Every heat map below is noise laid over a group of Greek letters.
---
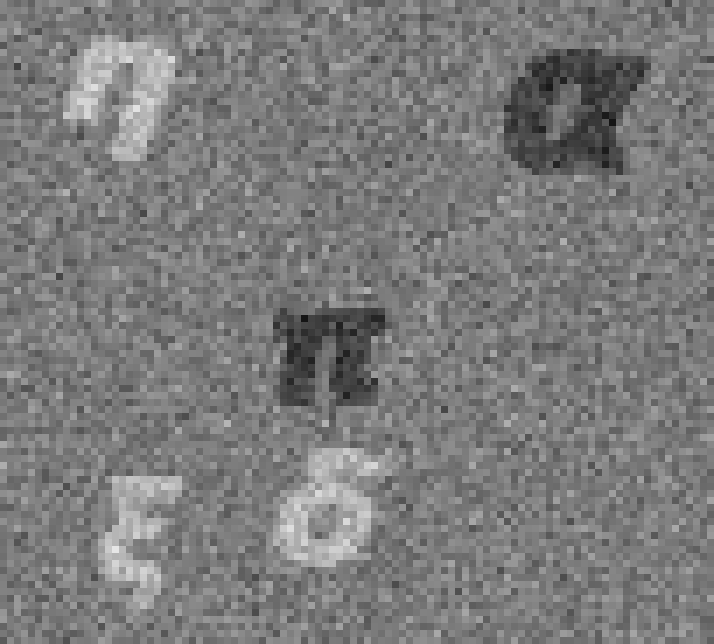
top left: light eta; top right: dark alpha; centre: dark pi; bottom left: light xi; bottom middle: light delta
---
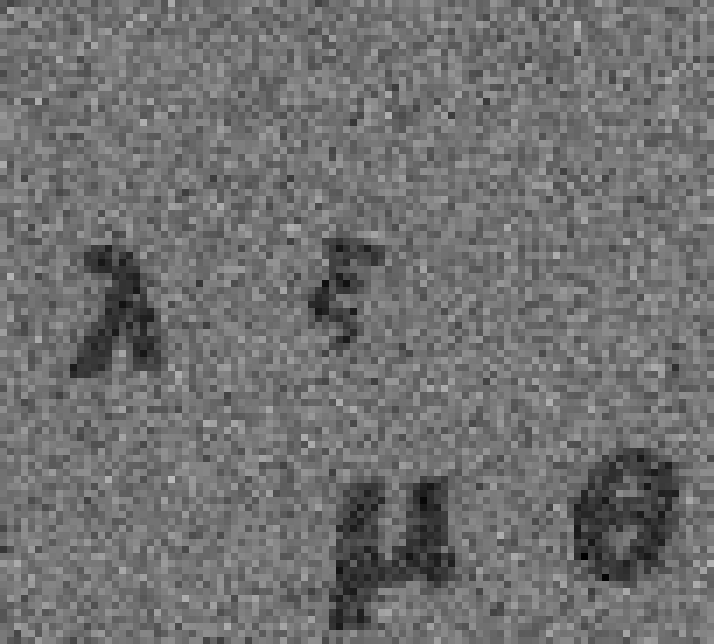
middle left: dark lambda; centre: dark xi; bottom middle: dark mu; bottom right: dark theta
